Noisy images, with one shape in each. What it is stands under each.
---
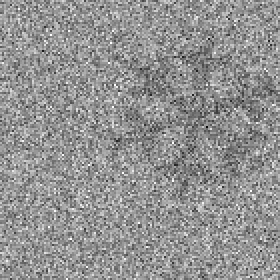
snowflake
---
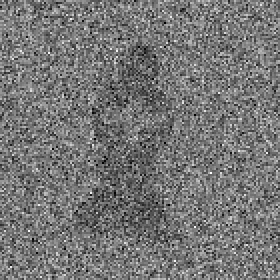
chess bishop
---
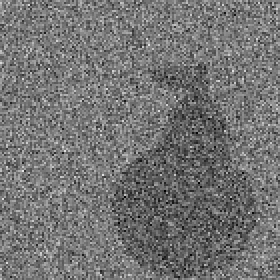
pear
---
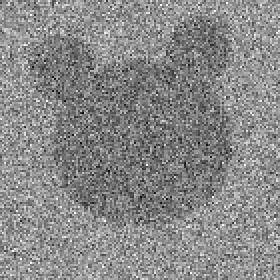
bear's head
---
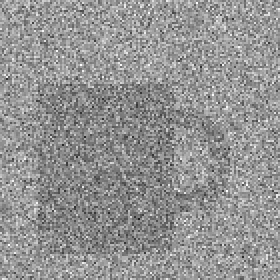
cup
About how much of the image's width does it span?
two thirds
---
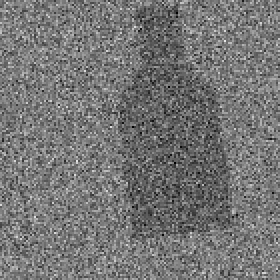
bottle
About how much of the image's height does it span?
nearly all
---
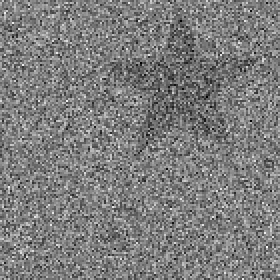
star
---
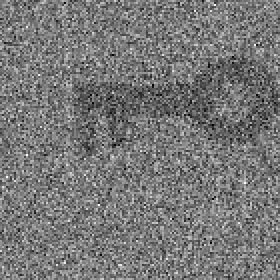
key
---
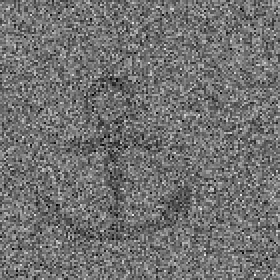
anchor
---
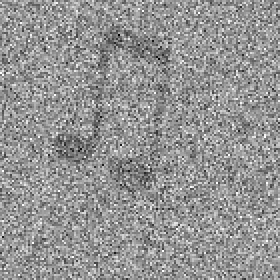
pair of musical notes
